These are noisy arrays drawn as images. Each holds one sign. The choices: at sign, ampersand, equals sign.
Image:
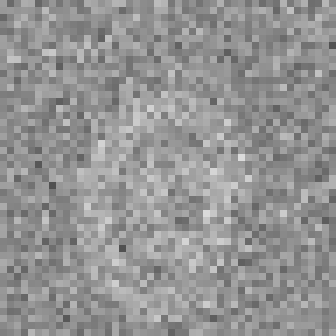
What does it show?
light at sign
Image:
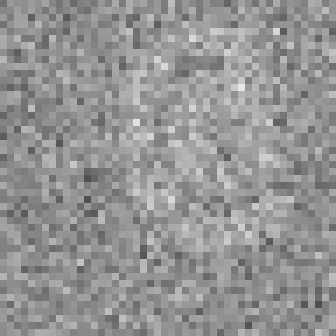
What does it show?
light at sign
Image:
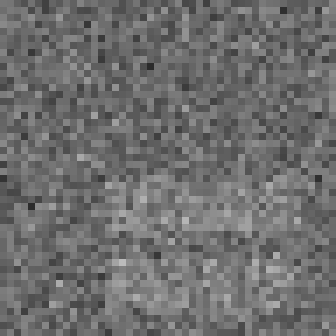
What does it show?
light equals sign
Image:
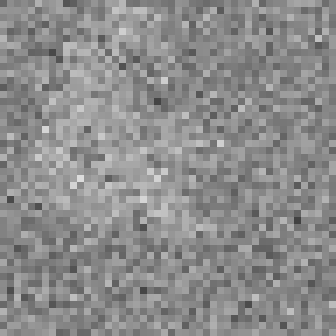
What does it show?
light ampersand
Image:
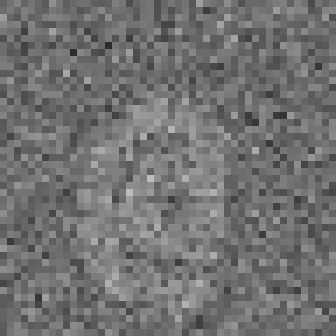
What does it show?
light at sign
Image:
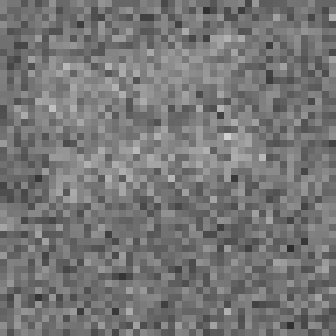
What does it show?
light equals sign
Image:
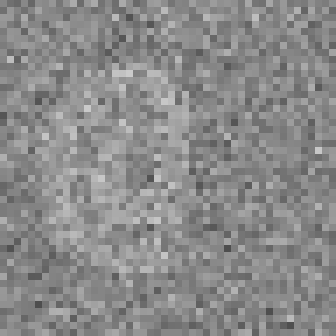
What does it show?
light at sign
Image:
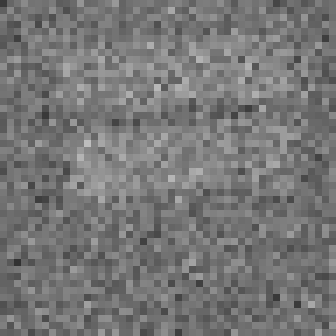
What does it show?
light equals sign
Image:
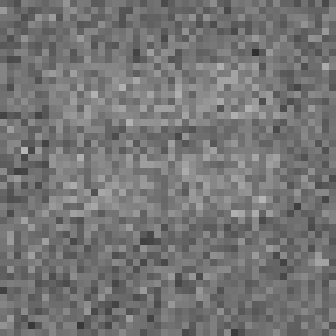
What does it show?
light equals sign
